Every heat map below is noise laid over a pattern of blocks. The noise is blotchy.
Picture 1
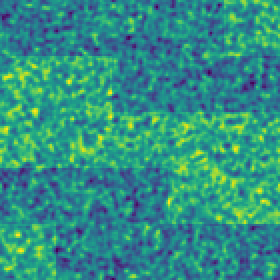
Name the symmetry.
the same after a half turn
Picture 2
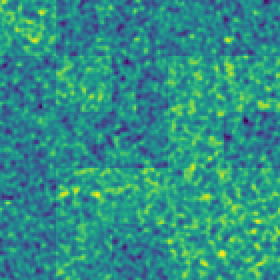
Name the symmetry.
mirrored about the diagonal from the top left
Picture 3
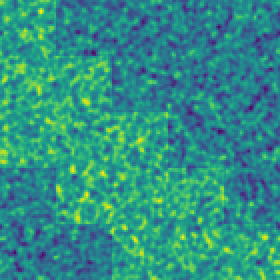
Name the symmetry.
mirrored about the diagonal from the bottom left
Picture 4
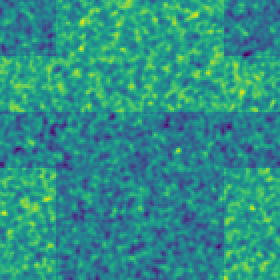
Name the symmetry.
left and right mirror each other
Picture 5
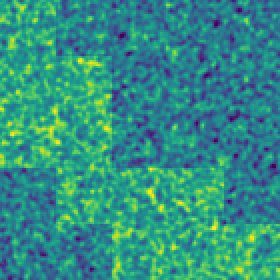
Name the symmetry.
mirrored about the diagonal from the bottom left
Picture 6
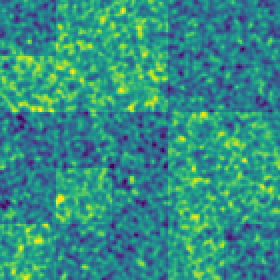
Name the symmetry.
mirrored about the diagonal from the bottom left
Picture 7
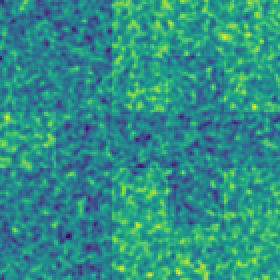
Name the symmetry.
top and bottom mirror each other
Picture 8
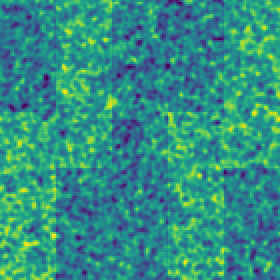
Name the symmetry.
the same after a half turn
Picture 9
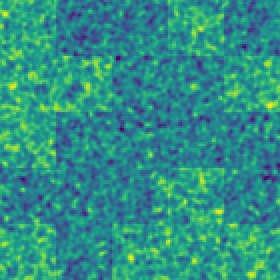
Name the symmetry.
mirrored about the diagonal from the bottom left
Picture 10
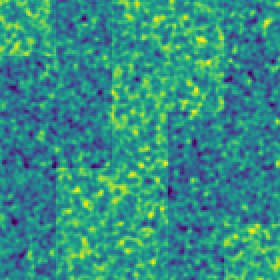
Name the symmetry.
the same after a half turn
